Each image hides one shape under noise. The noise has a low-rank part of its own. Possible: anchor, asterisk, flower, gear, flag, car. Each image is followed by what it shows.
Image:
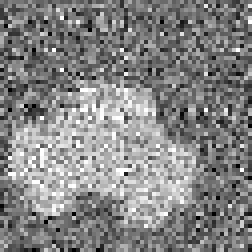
car
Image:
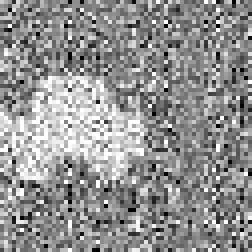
car
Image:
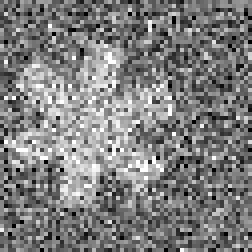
asterisk
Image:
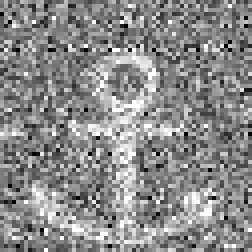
anchor
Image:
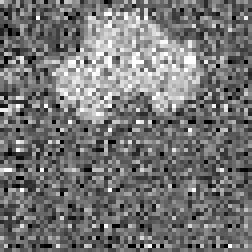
car
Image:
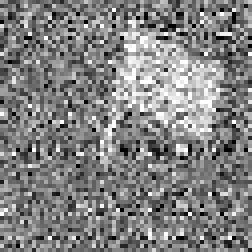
flag
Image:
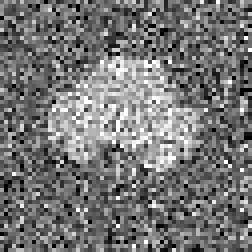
car
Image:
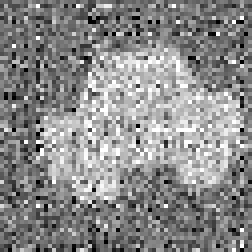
car
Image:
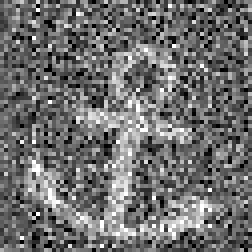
anchor
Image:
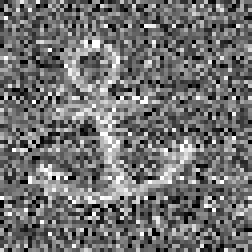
anchor
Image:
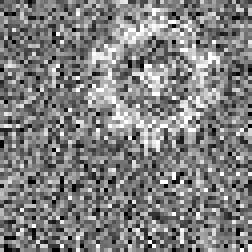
gear
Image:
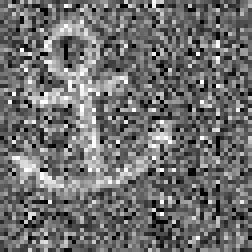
anchor
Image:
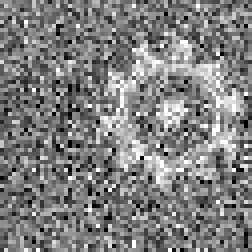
gear
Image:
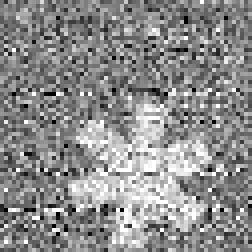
asterisk
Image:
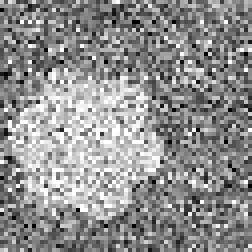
flower
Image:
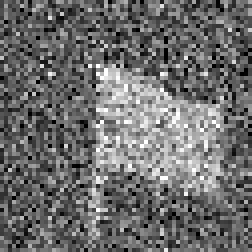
flag
